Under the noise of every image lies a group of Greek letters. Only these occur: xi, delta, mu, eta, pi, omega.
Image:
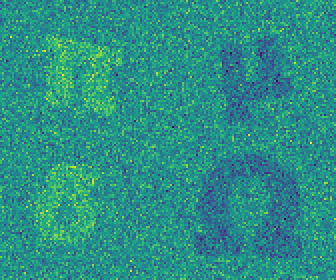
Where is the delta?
bottom left
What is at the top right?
mu
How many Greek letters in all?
4
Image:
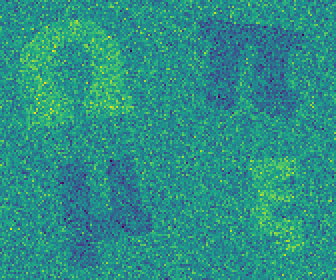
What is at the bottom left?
mu
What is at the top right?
pi
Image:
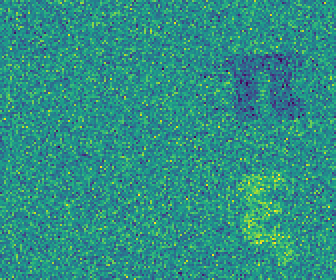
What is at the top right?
pi
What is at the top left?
nothing
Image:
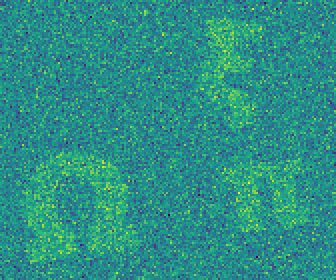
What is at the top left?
nothing
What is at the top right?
xi
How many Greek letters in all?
3
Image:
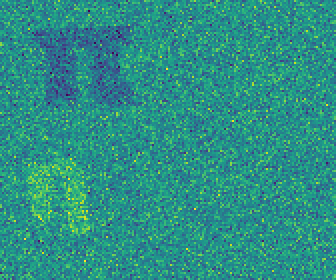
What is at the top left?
pi
